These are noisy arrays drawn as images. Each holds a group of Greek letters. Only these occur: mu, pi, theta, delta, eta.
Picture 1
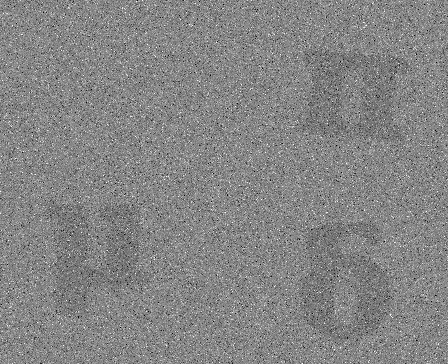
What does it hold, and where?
top right: dark pi; bottom left: dark mu; bottom right: dark delta
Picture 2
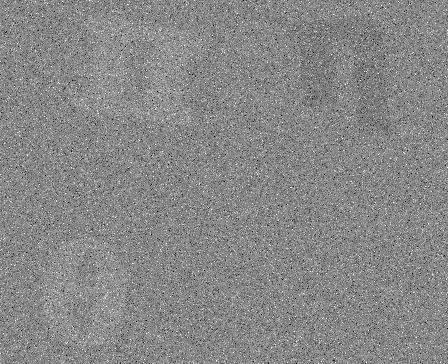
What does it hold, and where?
top left: light pi; top right: dark eta; bottom left: light theta
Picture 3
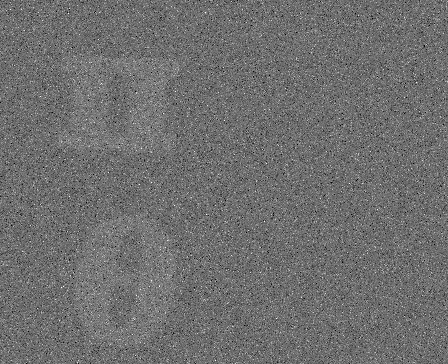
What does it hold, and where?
top left: light pi; bottom left: light theta
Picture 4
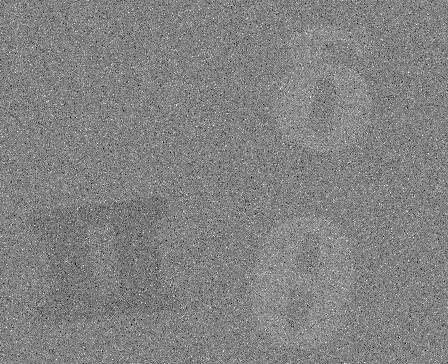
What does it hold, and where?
top right: light delta; bottom left: dark pi; bottom right: light theta
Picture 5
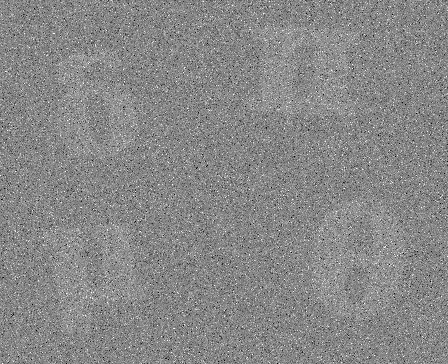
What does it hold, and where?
top left: light delta; top right: light pi; bottom left: light mu; bottom right: light theta
